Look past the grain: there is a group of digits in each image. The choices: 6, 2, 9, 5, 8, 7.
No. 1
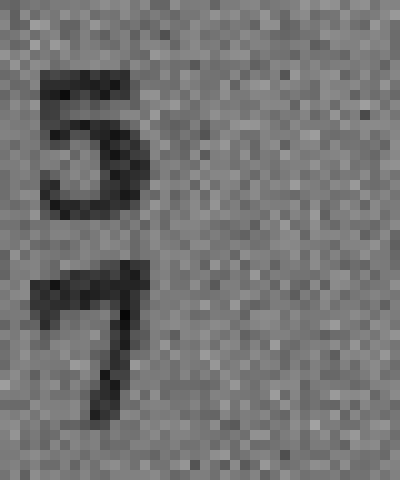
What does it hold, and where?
top left: 5; bottom left: 7
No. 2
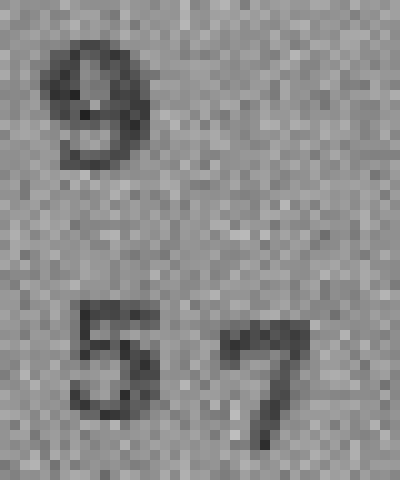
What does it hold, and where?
top left: 9; bottom left: 5; bottom right: 7
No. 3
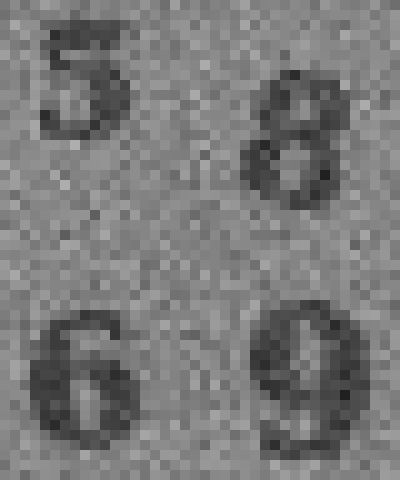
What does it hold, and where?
top left: 5; top right: 8; bottom left: 6; bottom right: 9
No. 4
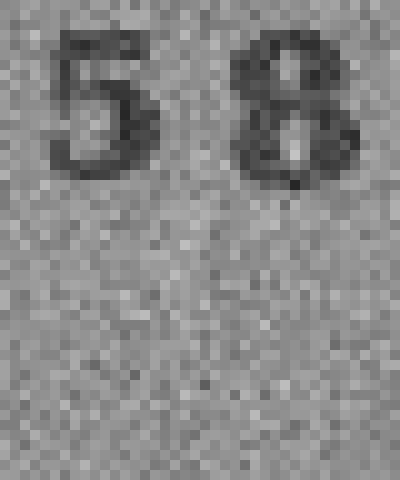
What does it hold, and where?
top left: 5; top right: 8
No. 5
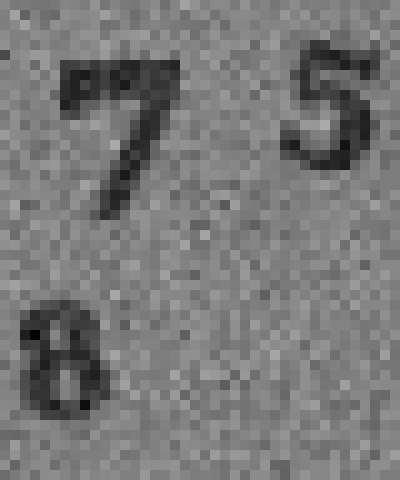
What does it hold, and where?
top left: 7; top right: 5; bottom left: 8
